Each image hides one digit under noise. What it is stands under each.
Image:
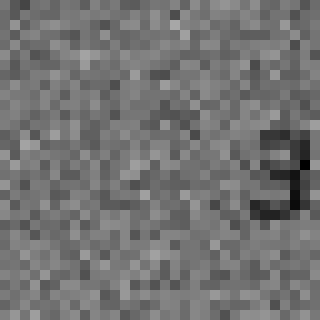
3
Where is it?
middle right
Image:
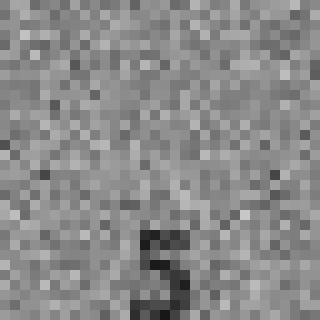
5
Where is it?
bottom middle
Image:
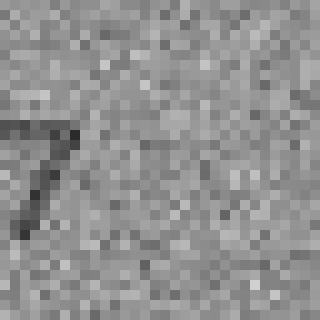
7
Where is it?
middle left
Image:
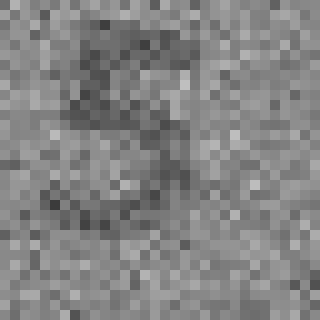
5
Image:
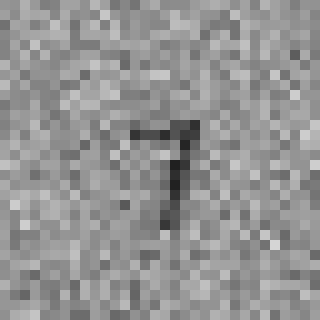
7
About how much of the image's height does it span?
a third
